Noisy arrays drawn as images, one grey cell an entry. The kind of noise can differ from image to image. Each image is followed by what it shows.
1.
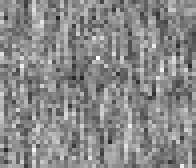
streaked along the columns
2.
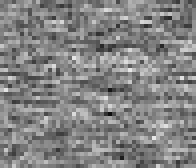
streaked along the rows
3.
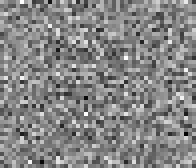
low rank plus noise
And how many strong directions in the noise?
three or four
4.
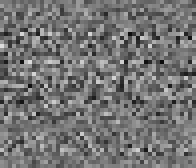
rows of uneven size
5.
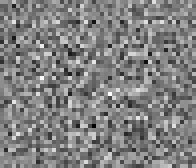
low rank plus noise
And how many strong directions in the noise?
two
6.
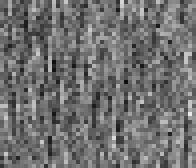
streaked along the columns
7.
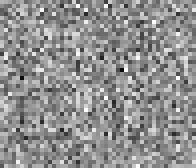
low rank plus noise
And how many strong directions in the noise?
five to eight
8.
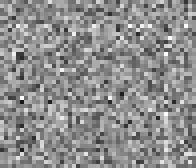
low rank plus noise
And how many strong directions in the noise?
one
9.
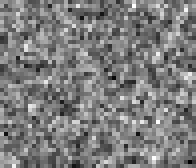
blotchy
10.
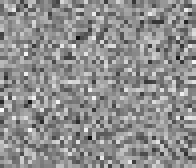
low rank plus noise
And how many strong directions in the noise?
three or four
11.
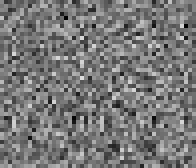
low rank plus noise
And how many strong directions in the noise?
two
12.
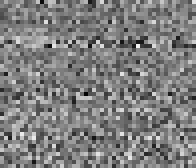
rows of uneven size
